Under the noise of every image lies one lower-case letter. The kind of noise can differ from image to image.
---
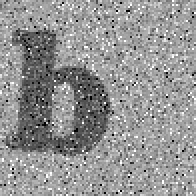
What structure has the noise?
heavy tails
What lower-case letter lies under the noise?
b
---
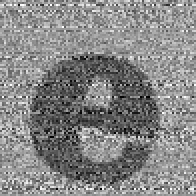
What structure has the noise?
rows of uneven size
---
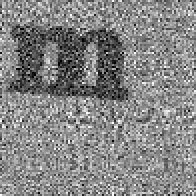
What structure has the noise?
low rank plus noise
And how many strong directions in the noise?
five to eight
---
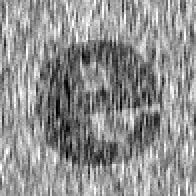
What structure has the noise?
streaked along the columns
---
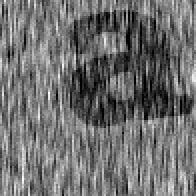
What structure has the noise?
streaked along the columns
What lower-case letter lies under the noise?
a
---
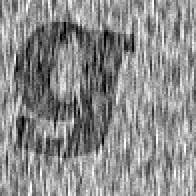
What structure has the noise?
streaked along the columns
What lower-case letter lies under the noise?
g
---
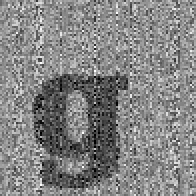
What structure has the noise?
columns of uneven size
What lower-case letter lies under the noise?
g
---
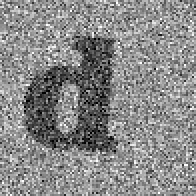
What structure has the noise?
independent entries
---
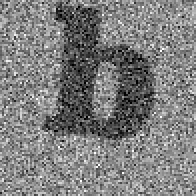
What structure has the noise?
independent entries
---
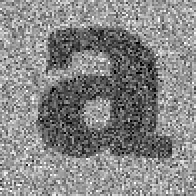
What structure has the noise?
independent entries
